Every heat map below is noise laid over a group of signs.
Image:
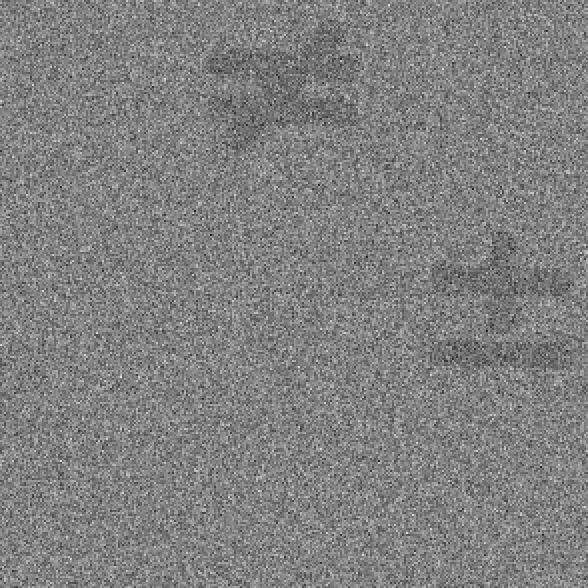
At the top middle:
not-equal sign
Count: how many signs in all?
2
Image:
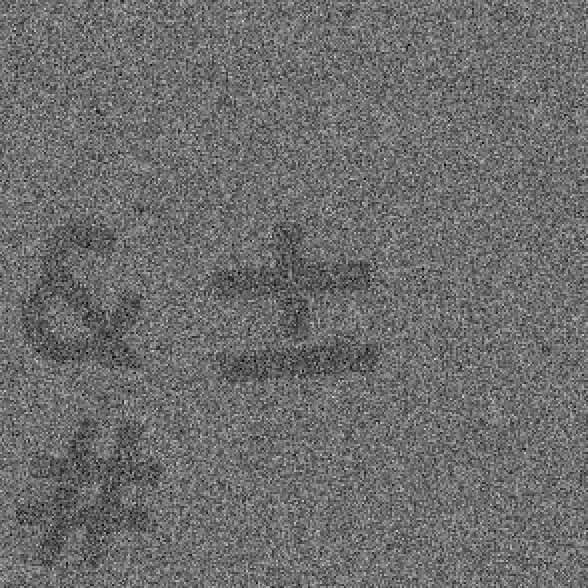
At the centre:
plus-minus sign
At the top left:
nothing
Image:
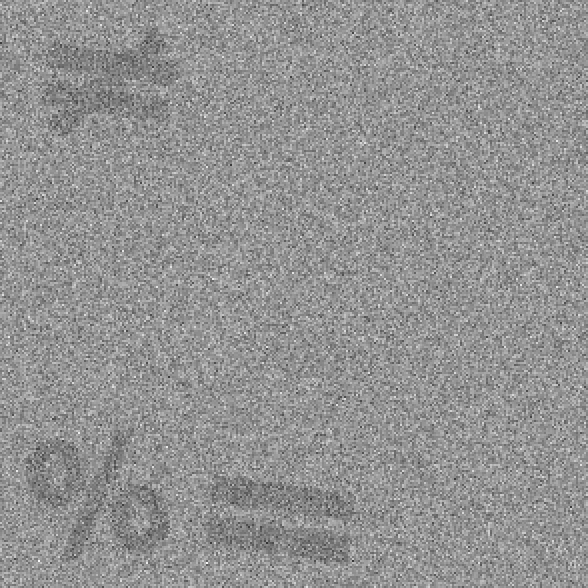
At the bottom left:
percent sign
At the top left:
not-equal sign
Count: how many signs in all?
3
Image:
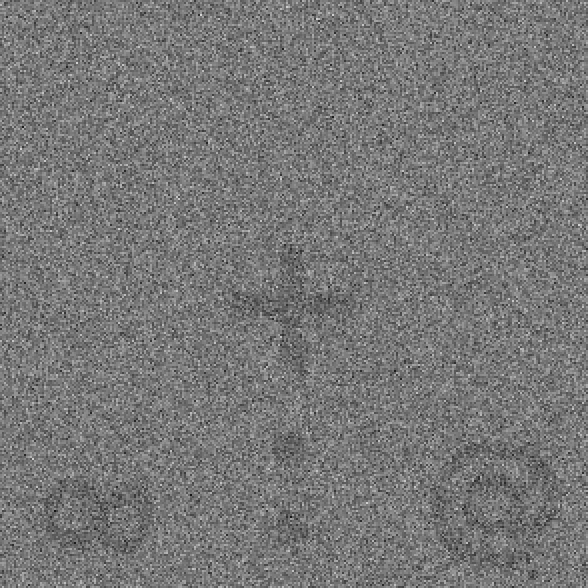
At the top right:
nothing
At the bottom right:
at sign
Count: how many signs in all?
4
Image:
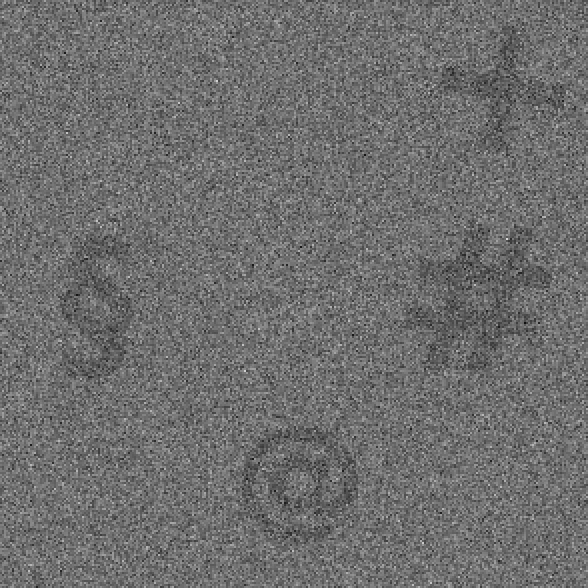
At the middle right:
hash sign
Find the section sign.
middle left
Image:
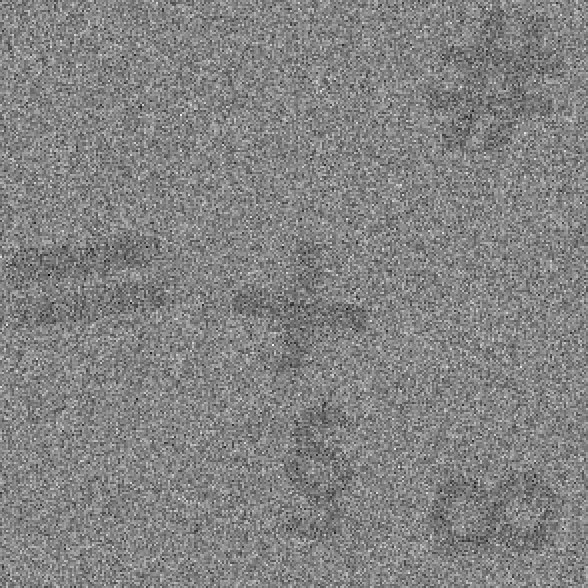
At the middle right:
nothing
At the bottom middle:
section sign
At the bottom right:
infinity sign
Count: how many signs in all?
5
